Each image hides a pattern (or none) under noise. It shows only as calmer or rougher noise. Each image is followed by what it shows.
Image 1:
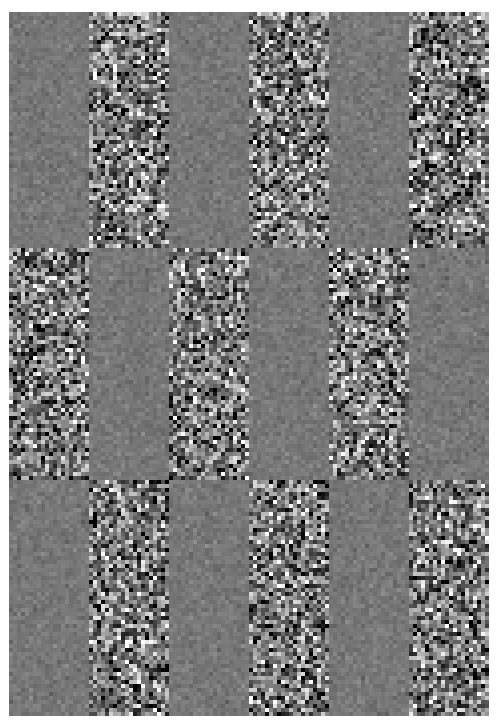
a checkerboard
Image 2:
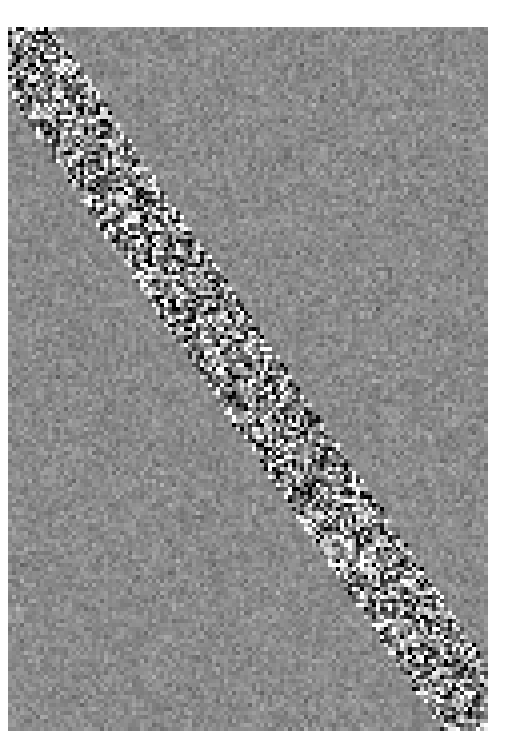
a diagonal band
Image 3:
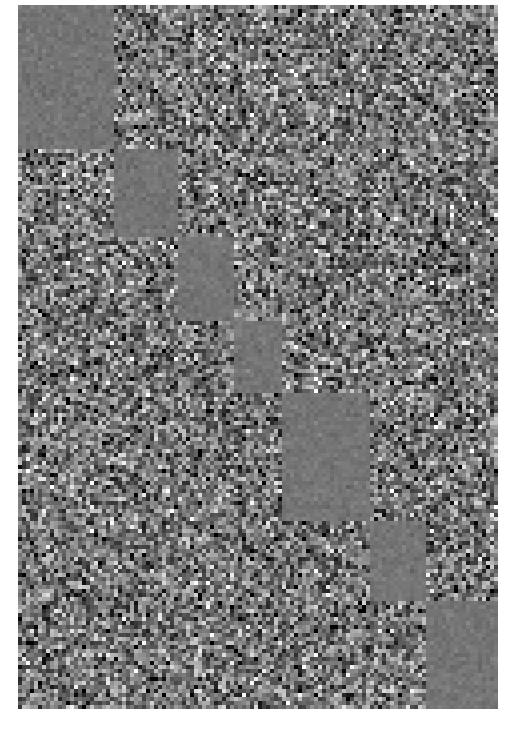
blocks along the diagonal
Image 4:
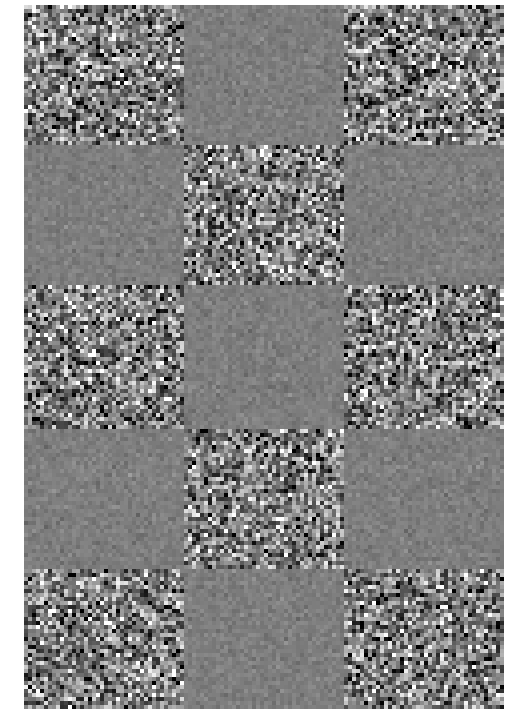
a checkerboard
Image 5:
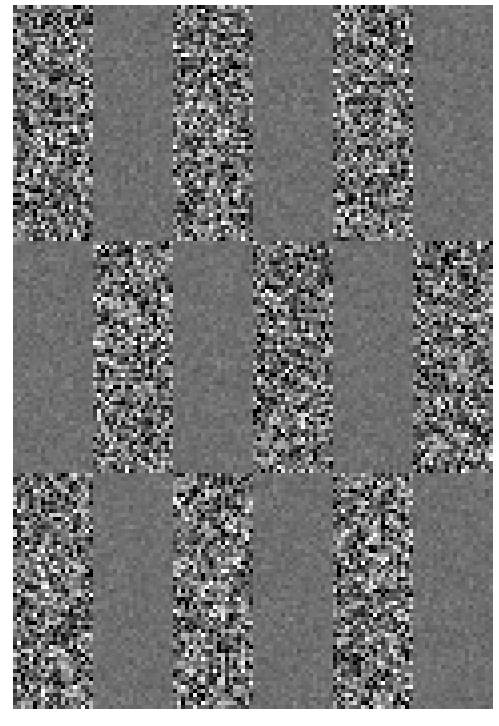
a checkerboard
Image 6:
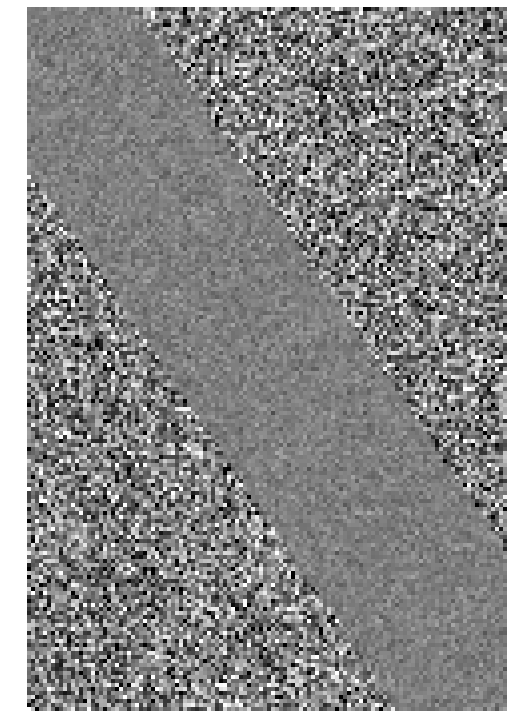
a diagonal band
